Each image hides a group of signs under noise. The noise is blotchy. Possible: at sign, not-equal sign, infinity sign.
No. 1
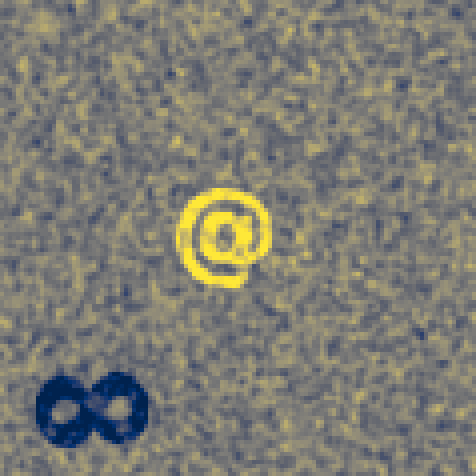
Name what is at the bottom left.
infinity sign
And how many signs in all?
2
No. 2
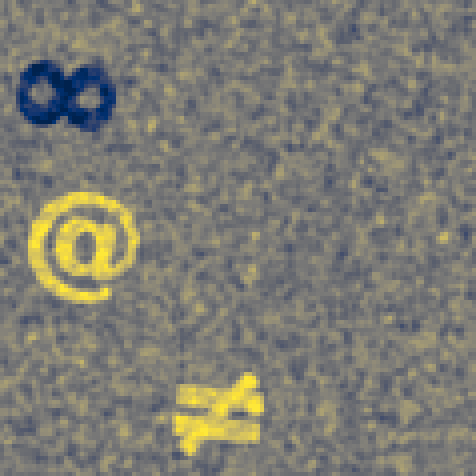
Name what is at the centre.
nothing
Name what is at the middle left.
at sign
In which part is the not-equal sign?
bottom middle
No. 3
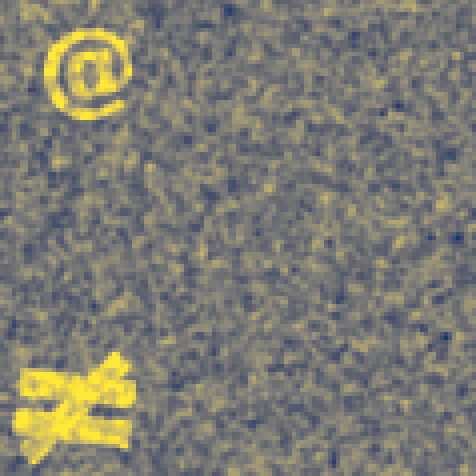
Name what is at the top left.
at sign
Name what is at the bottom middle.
nothing
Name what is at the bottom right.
nothing
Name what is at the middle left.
nothing
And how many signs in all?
2
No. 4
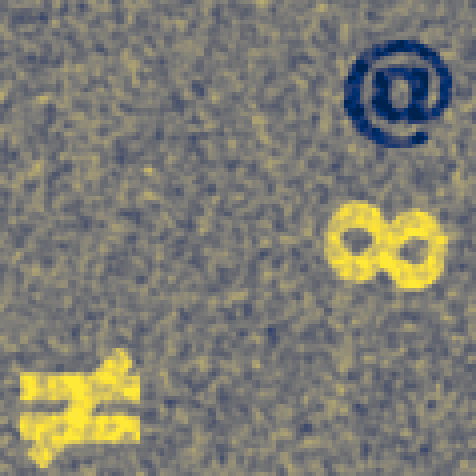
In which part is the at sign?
top right
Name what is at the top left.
nothing
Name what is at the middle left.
nothing
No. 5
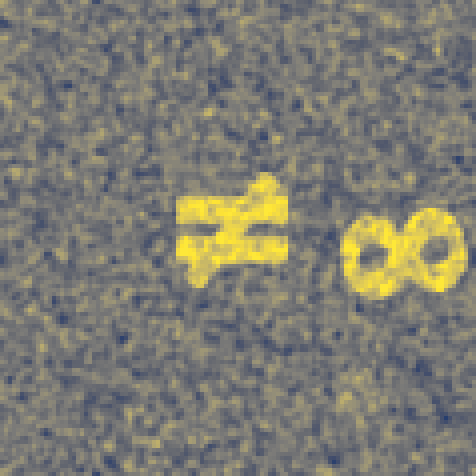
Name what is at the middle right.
infinity sign
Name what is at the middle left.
nothing
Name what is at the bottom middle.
nothing
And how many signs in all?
2
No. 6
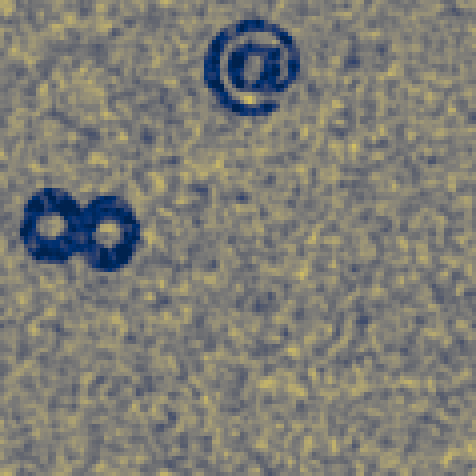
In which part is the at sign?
top middle
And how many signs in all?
2
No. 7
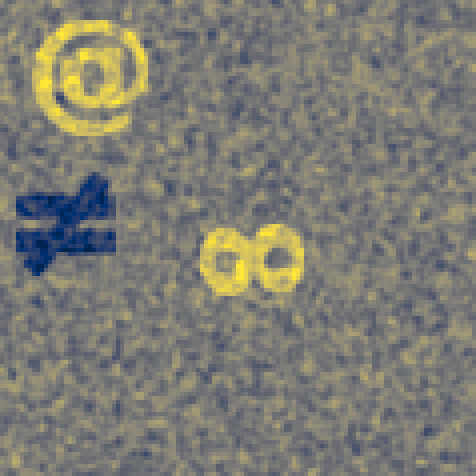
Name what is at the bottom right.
nothing
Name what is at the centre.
infinity sign
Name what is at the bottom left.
nothing
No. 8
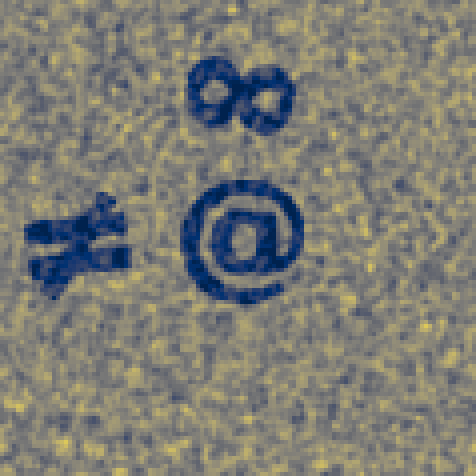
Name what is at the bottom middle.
nothing
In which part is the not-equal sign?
middle left
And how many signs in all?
3
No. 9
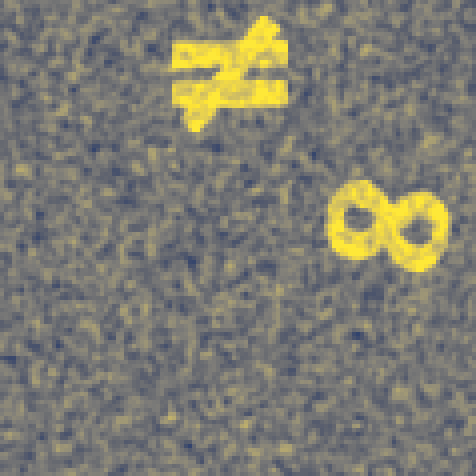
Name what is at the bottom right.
nothing
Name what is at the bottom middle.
nothing
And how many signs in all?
2
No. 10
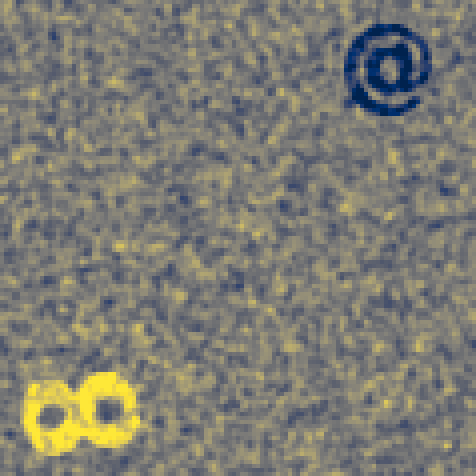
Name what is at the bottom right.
nothing
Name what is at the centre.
nothing
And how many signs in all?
2
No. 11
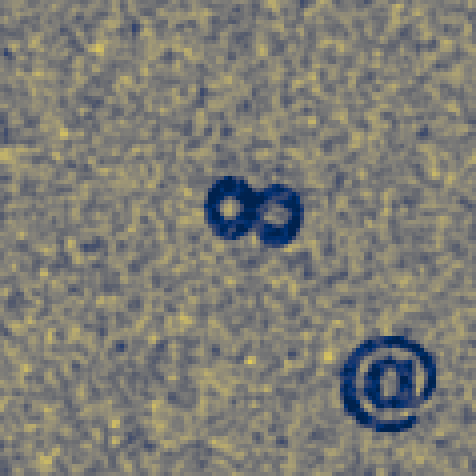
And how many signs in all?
2
